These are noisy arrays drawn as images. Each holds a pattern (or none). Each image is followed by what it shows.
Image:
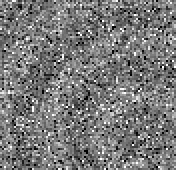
rings round one point
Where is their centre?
bottom right
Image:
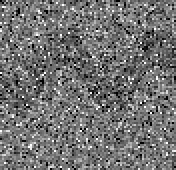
a wavy band
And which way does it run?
left to right
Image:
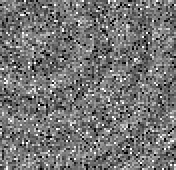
rings round one point
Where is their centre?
top left
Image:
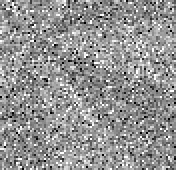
spokes from one point
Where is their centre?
top left
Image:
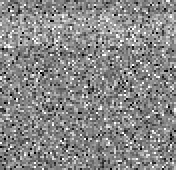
one horizontal stripe
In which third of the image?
top
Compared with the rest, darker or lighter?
lighter
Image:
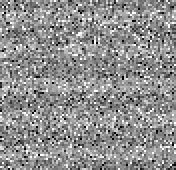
horizontal stripes
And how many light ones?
5
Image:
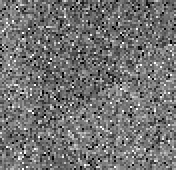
spokes from one point
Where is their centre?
bottom left
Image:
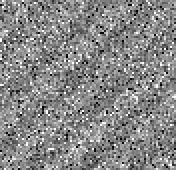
diagonal stripes
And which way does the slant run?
bottom left to top right
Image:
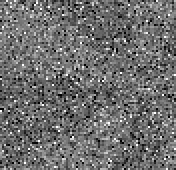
spokes from one point
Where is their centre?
middle right
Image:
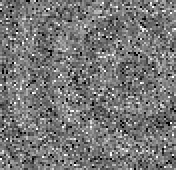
rings round one point
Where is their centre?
middle right
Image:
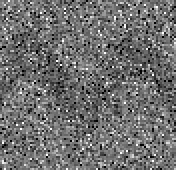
a wavy band
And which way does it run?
left to right
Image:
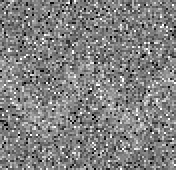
a wavy band
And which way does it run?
left to right
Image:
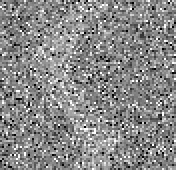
a wavy band
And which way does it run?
top to bottom
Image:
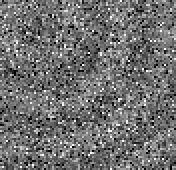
rings round one point
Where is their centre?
top left
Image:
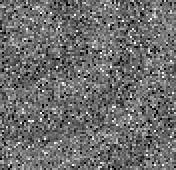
rings round one point
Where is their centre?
top left
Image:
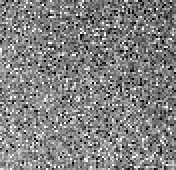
a smooth slope
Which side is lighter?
bottom left
